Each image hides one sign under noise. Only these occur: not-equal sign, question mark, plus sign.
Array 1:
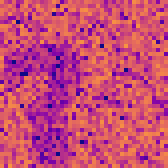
question mark
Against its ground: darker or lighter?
darker
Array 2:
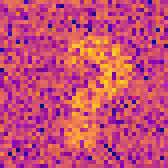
question mark
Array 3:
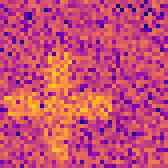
plus sign
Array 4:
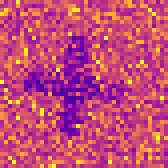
plus sign
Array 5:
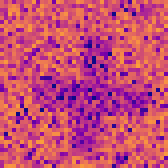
plus sign
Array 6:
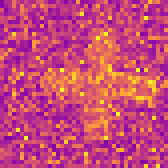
plus sign
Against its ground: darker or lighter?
lighter
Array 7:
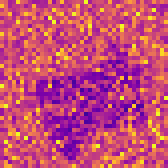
not-equal sign
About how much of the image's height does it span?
two thirds
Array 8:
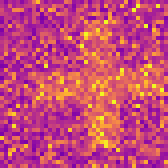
plus sign
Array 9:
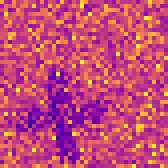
plus sign
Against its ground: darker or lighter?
darker
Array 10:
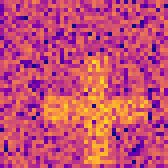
plus sign
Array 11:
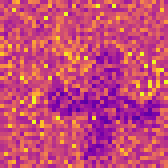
plus sign
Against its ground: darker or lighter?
darker
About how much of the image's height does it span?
two thirds
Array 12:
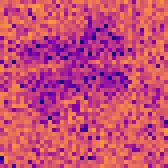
not-equal sign
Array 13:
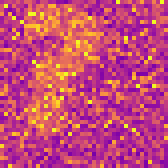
question mark
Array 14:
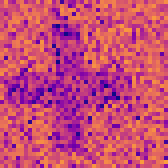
plus sign
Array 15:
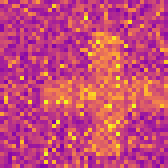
plus sign
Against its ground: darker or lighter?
lighter
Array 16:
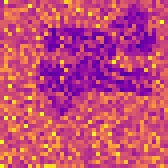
not-equal sign
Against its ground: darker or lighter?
darker
